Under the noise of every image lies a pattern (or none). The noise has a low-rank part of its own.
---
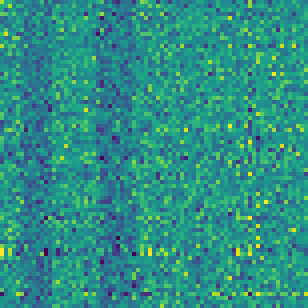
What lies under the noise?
bands of columns
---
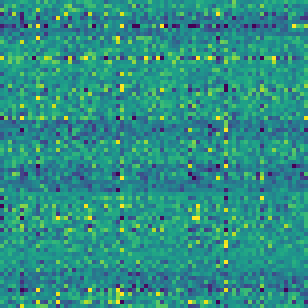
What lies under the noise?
bands of rows
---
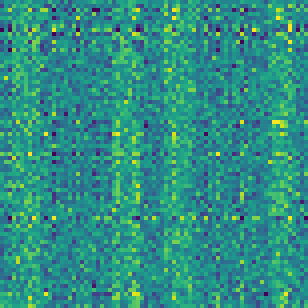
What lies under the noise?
bands of columns
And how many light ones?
4
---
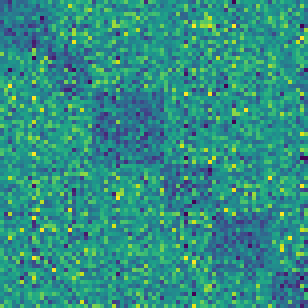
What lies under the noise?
blocks along the diagonal
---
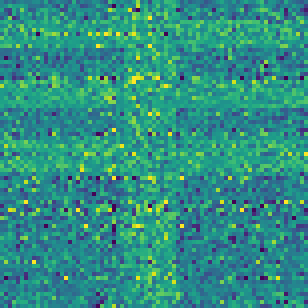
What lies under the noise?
bands of rows crossing bands of columns
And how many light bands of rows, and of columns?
3 and 1
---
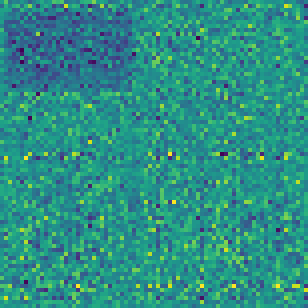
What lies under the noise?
one block
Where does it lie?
top left
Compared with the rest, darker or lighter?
darker
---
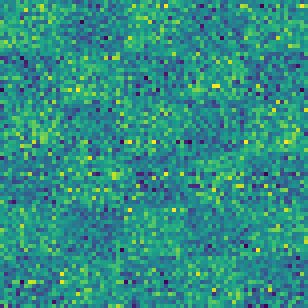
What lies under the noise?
a checkerboard
